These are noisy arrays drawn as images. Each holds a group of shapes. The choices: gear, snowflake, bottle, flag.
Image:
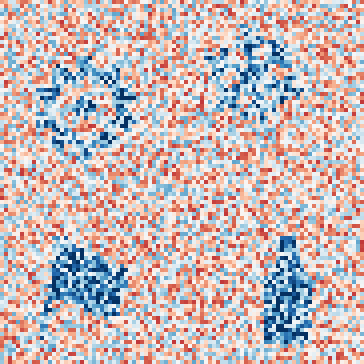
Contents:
top left: gear; top right: snowflake; bottom left: flag; bottom right: bottle
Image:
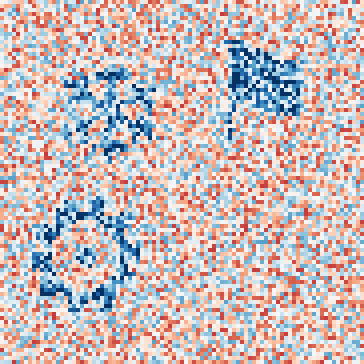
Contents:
top left: snowflake; top right: flag; bottom left: gear
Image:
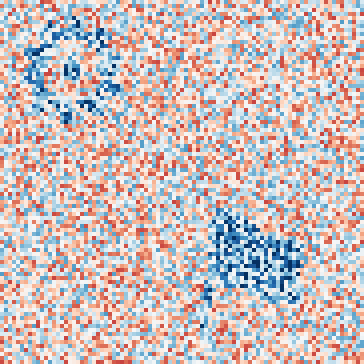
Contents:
top left: gear; bottom right: flag
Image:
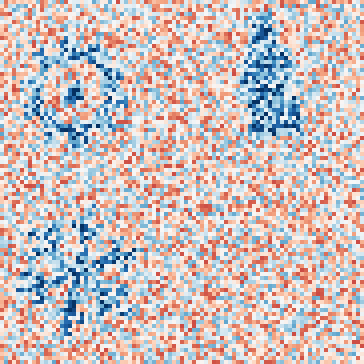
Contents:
top left: gear; top right: bottle; bottom left: snowflake
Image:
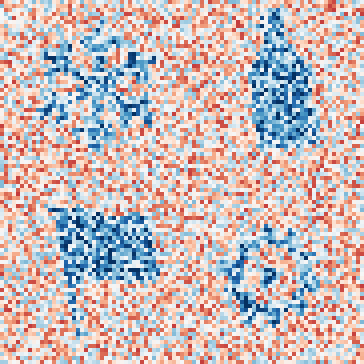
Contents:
top left: snowflake; top right: bottle; bottom left: flag; bottom right: gear
